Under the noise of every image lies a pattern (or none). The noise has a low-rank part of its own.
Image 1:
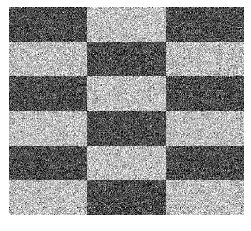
a checkerboard
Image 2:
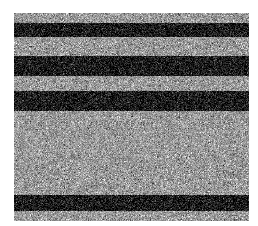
bands of rows
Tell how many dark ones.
4
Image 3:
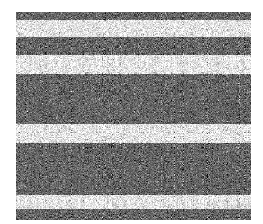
bands of rows
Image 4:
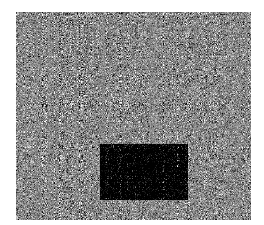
one block
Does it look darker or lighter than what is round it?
darker
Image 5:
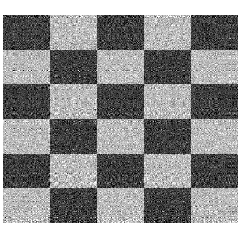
a checkerboard
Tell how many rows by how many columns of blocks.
6 by 5
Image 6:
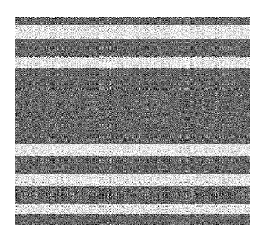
bands of rows
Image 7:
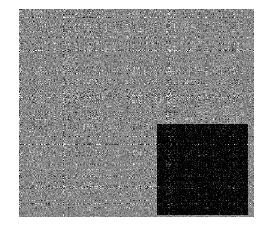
one block
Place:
bottom right
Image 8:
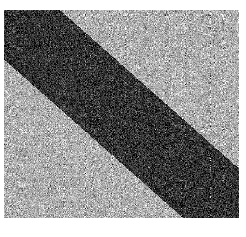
a diagonal band
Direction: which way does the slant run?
top left to bottom right
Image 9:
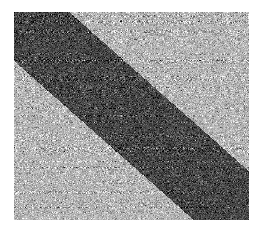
a diagonal band
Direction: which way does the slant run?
top left to bottom right
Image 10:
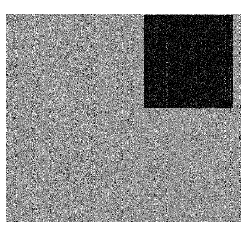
one block
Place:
top right
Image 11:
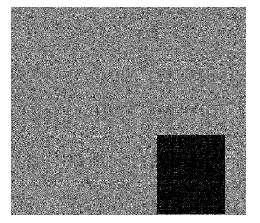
one block
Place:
bottom right
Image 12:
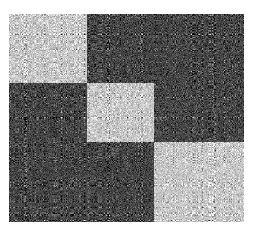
blocks along the diagonal
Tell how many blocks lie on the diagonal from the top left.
3
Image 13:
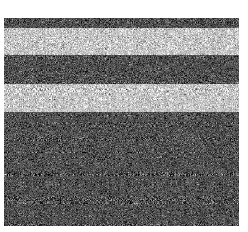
bands of rows
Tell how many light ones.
2
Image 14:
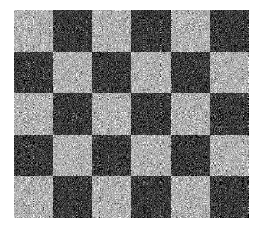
a checkerboard
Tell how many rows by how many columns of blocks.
5 by 6
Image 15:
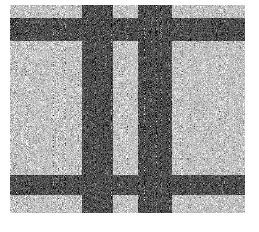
bands of rows crossing bands of columns
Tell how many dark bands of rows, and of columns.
2 and 2
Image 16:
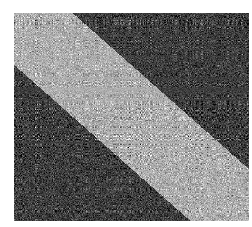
a diagonal band
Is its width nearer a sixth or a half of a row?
a half
